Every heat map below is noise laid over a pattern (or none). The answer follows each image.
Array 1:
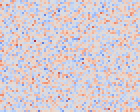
only noise
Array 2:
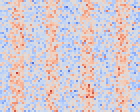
vertical stripes
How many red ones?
4
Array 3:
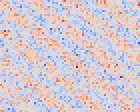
diagonal stripes
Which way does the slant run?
top left to bottom right
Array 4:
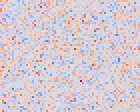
only noise
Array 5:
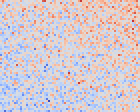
a smooth slope
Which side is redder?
top right
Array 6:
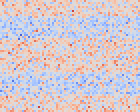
horizontal stripes
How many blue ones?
2
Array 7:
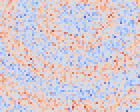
rings round one point
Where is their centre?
top middle
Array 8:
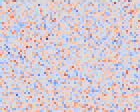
only noise
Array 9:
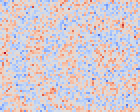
rings round one point
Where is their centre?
middle right
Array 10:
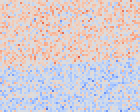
a sharp edge
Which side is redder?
top
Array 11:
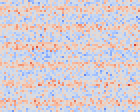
horizontal stripes
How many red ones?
6
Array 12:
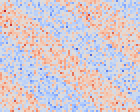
diagonal stripes
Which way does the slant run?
top left to bottom right
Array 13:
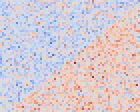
a sharp edge
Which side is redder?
bottom right
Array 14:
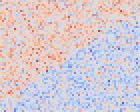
a sharp edge
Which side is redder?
top left
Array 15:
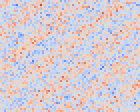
diagonal stripes
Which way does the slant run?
bottom left to top right
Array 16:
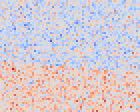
a sharp edge
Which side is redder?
bottom
